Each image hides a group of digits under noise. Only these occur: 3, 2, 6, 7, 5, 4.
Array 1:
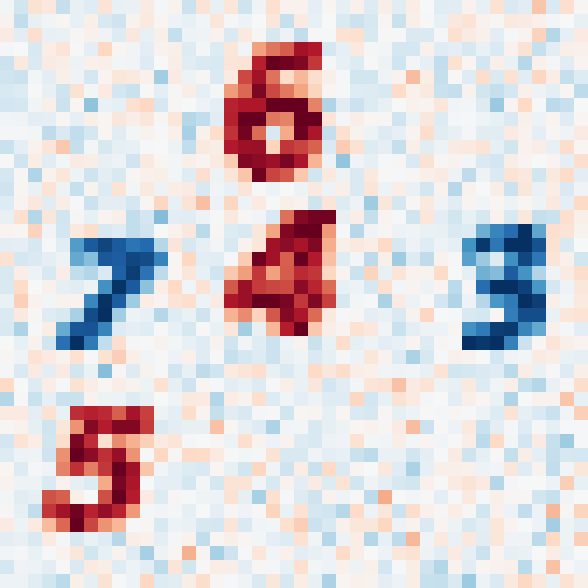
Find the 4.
centre
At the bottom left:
5
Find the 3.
middle right
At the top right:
nothing
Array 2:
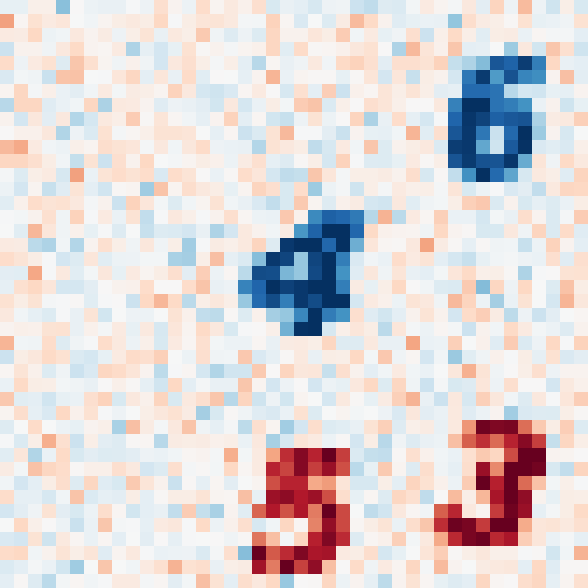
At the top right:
6
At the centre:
4
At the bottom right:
3
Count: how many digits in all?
4
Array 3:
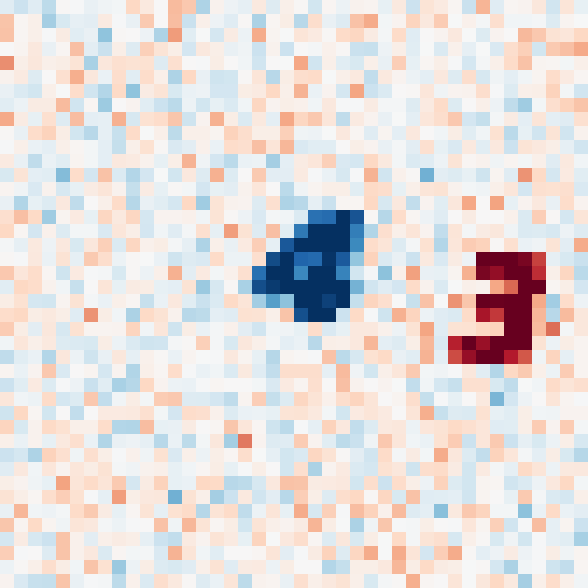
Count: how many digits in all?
2
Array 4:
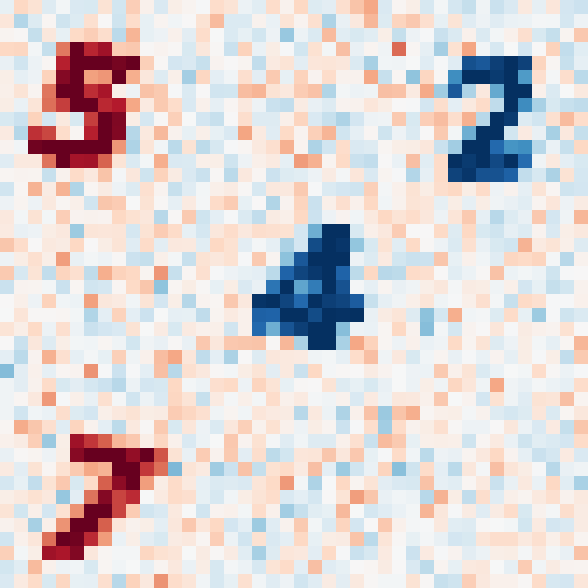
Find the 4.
centre
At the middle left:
nothing
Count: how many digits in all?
4
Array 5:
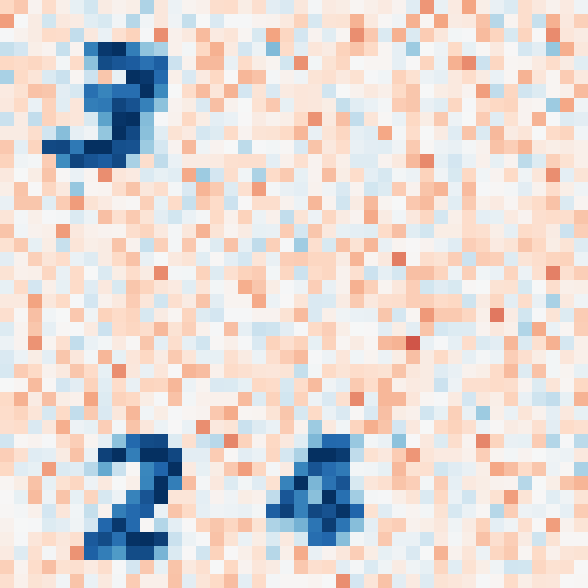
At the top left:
3
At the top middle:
nothing
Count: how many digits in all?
3
